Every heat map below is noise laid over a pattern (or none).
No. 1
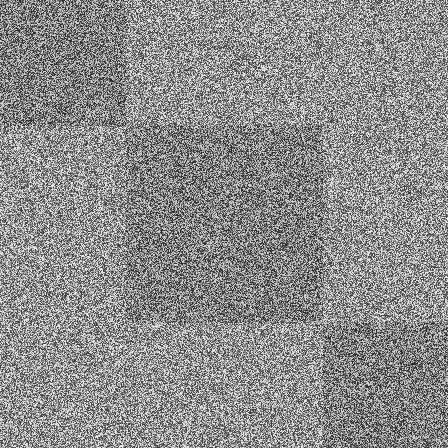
blocks along the diagonal
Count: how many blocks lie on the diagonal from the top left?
3
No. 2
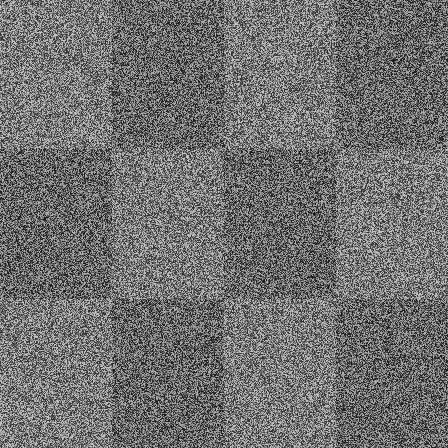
a checkerboard
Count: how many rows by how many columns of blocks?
3 by 4
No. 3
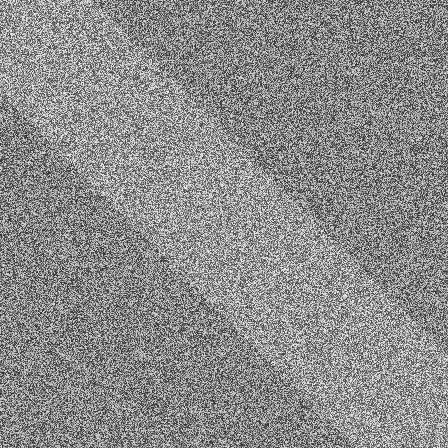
a diagonal band
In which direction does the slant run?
top left to bottom right
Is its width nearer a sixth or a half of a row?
a half
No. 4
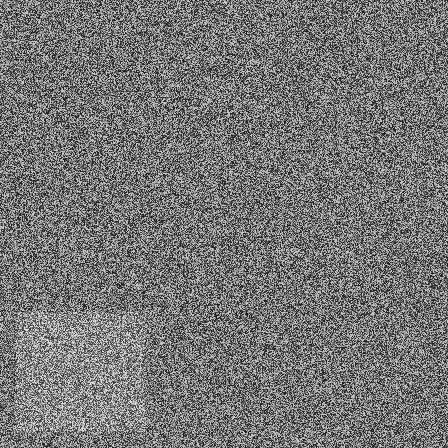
one block
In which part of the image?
bottom left
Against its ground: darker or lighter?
lighter
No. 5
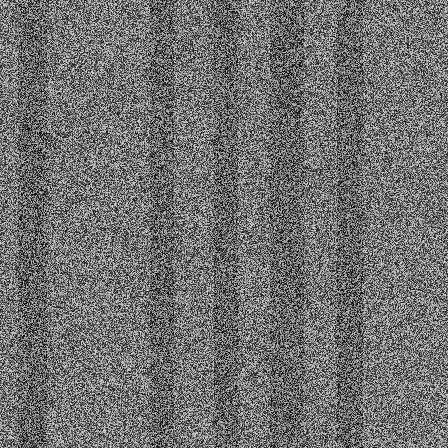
bands of columns
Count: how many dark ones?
5
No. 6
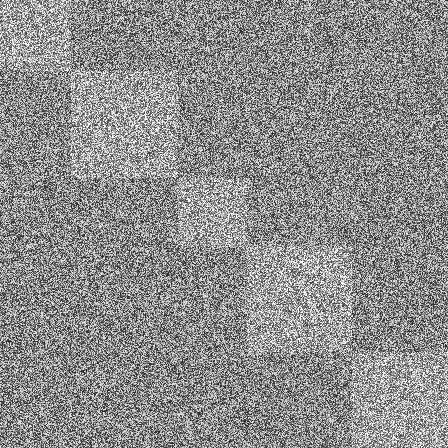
blocks along the diagonal
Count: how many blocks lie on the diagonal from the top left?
5
